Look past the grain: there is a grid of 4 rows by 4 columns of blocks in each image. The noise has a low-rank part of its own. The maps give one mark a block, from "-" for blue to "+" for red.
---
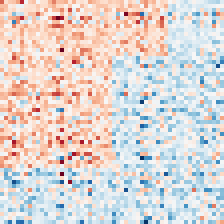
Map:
+++-
++--
++--
----
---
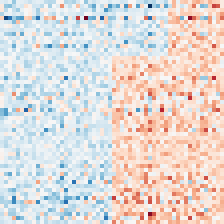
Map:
---+
--++
--++
--++
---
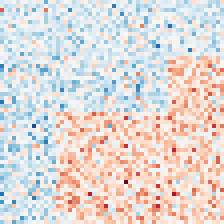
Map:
----
---+
-+++
-+++
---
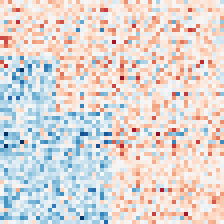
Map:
++++
-+++
--++
--++
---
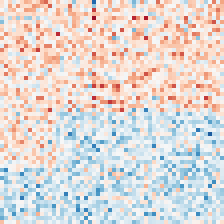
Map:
++++
++++
+---
----
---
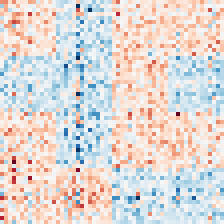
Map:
+-++
--+-
+-++
++--
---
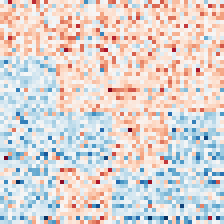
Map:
++++
-+++
--+-
-+--
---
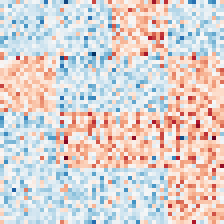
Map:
--+-
+--+
-+++
---+
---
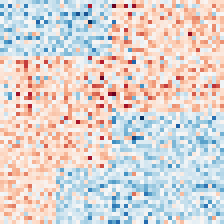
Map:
--++
++++
++--
+---
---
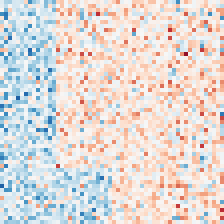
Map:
-+++
-+++
-+++
--++
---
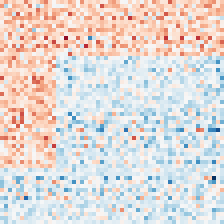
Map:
++++
+---
+---
----
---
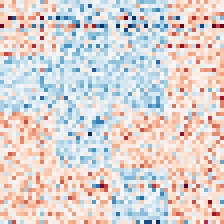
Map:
+--+
---+
+-++
++-+
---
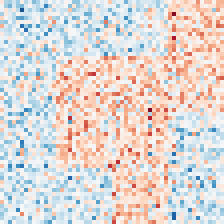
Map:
---+
-+++
-++-
--+-
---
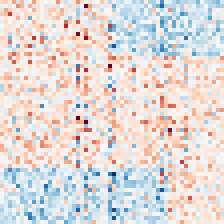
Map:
++--
++++
++++
---+
